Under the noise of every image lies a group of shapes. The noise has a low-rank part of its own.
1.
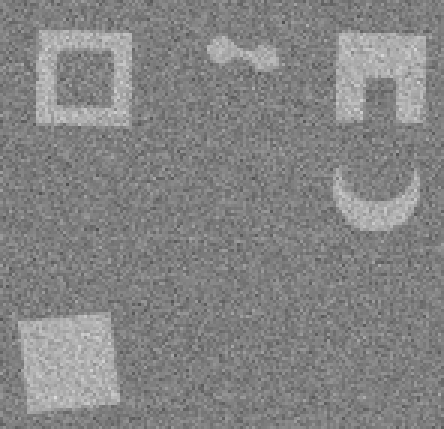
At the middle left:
nothing
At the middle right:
crescent
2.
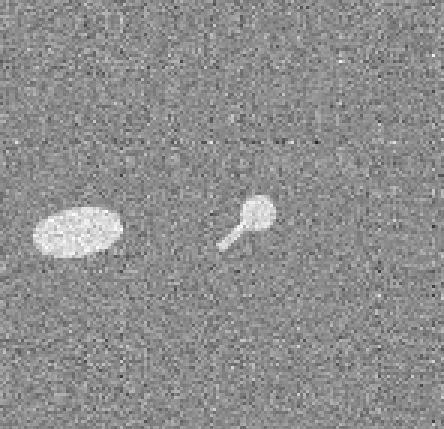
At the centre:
lollipop
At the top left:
nothing
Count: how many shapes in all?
2
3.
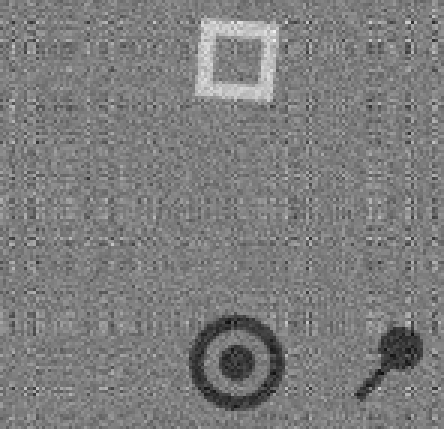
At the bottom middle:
bullseye
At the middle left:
nothing
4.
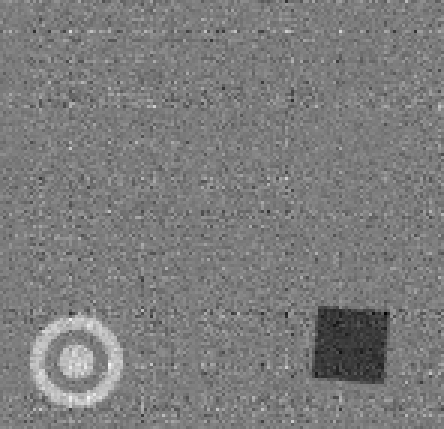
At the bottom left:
bullseye
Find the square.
bottom right
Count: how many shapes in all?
2
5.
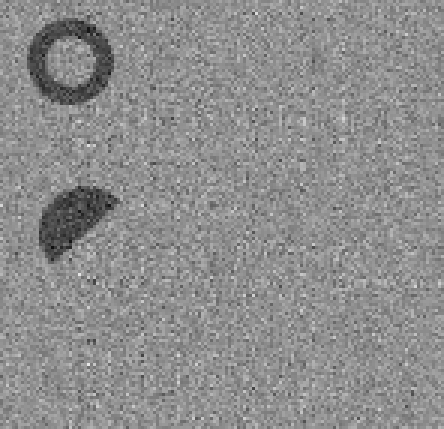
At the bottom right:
nothing
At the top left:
ring
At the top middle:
nothing
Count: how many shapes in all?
2
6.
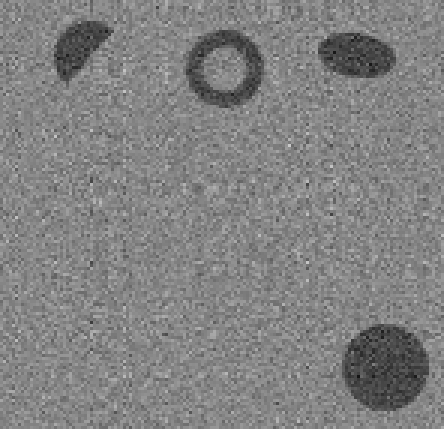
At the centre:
nothing
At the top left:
half disc
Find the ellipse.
top right
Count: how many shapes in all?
4
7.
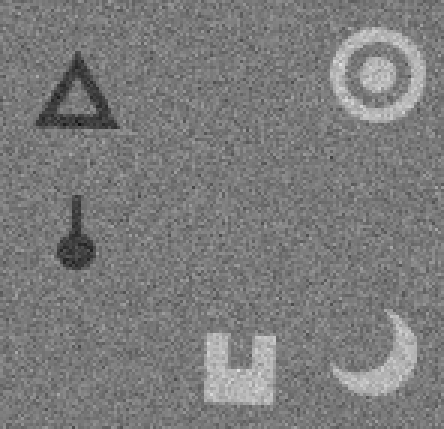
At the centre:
nothing
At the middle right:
nothing
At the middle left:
lollipop
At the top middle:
nothing
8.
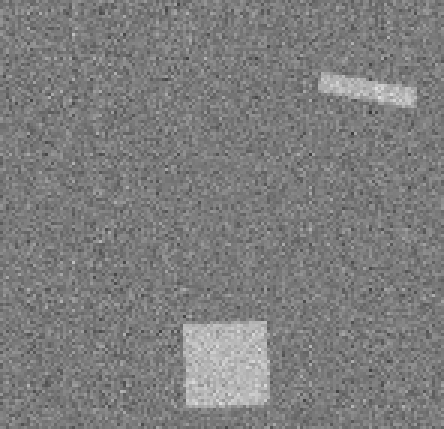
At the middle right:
nothing
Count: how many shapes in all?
2
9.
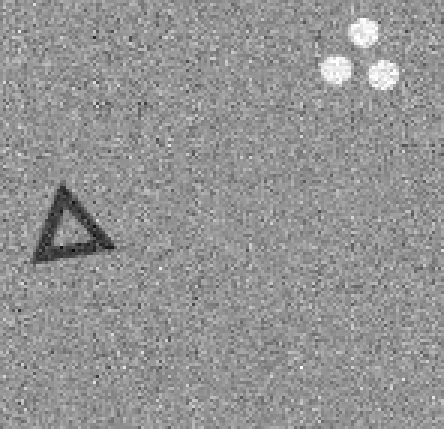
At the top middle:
nothing
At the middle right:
nothing
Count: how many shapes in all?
2
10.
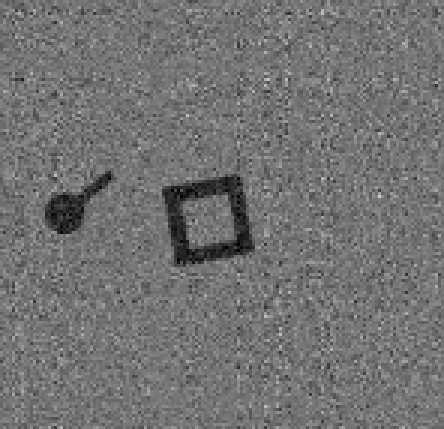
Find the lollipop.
middle left
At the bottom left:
nothing
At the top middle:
nothing
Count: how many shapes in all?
2
